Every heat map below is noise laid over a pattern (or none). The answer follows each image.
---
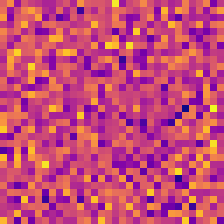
only noise
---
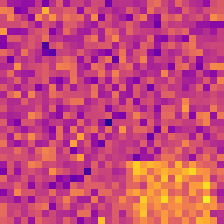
one block
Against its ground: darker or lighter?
lighter
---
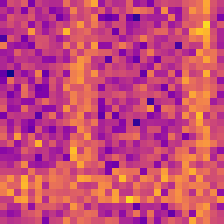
bands of rows crossing bands of columns
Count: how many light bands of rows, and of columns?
1 and 2
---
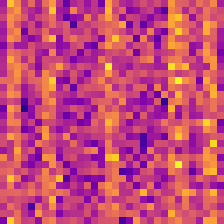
bands of columns
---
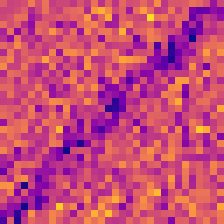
a diagonal band
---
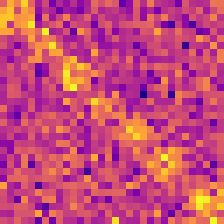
blocks along the diagonal
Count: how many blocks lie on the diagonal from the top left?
7
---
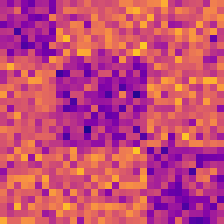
blocks along the diagonal
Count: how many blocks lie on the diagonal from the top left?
3
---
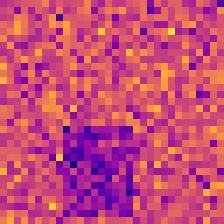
one block
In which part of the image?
bottom middle
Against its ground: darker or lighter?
darker
